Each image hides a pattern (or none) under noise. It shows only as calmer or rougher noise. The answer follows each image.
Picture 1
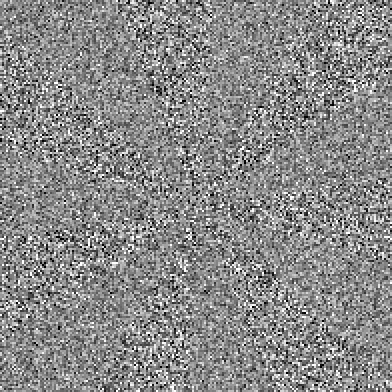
spokes from one point
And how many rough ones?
7
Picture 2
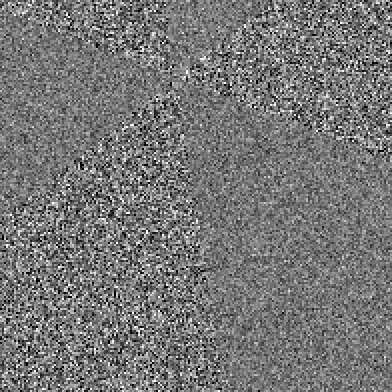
spokes from one point
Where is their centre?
top middle
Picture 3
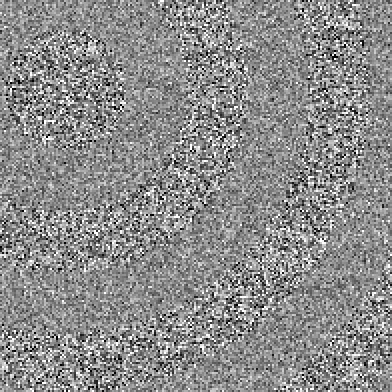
rings round one point
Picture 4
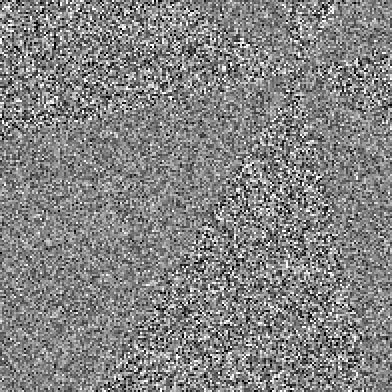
spokes from one point
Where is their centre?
top right
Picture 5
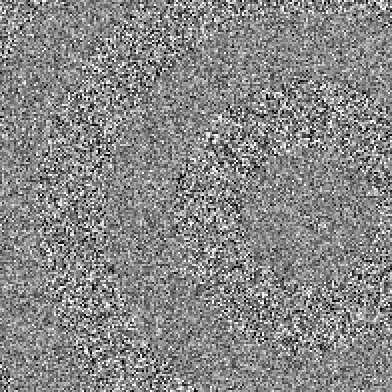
rings round one point
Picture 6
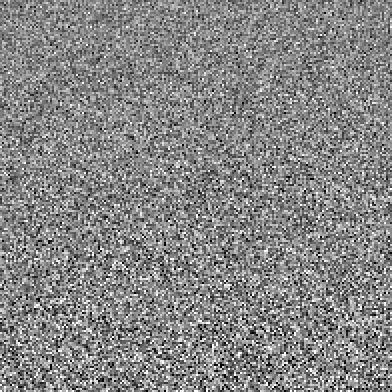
a smooth slope
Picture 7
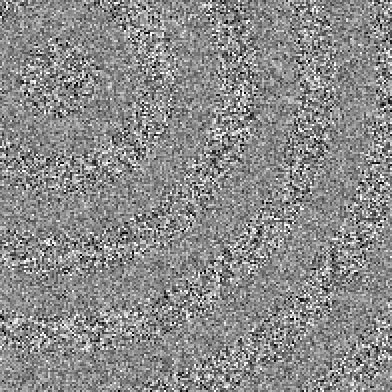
rings round one point
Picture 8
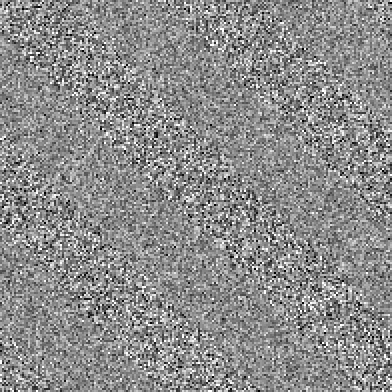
diagonal stripes
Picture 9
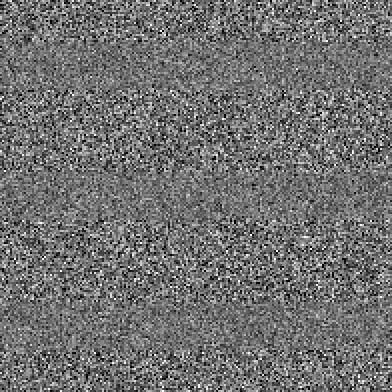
horizontal stripes
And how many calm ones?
3
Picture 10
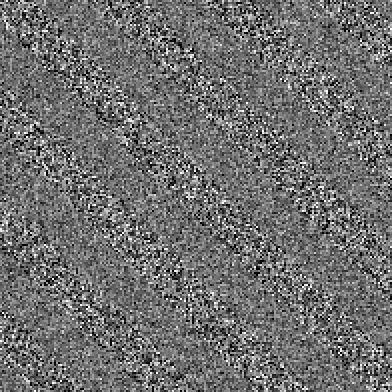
diagonal stripes
